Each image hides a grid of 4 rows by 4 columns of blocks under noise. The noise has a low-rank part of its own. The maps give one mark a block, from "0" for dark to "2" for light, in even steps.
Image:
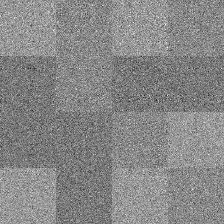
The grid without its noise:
2 1 2 1
0 1 0 0
0 0 1 2
2 0 2 1
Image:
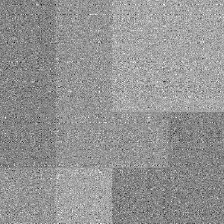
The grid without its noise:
0 1 2 2
0 1 2 2
0 1 1 0
1 2 0 0
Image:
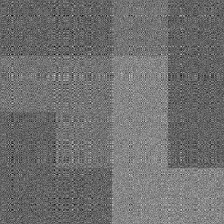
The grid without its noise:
0 0 1 0
1 1 2 0
0 1 2 0
0 0 2 2
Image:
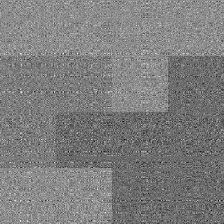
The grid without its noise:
2 2 2 2
1 1 2 0
1 0 0 0
2 2 0 0
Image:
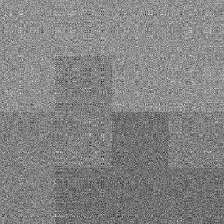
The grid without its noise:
2 2 2 2
2 1 2 2
1 1 0 1
1 0 0 0
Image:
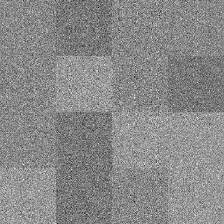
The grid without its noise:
1 0 1 1
1 2 1 0
1 0 2 2
2 0 1 2
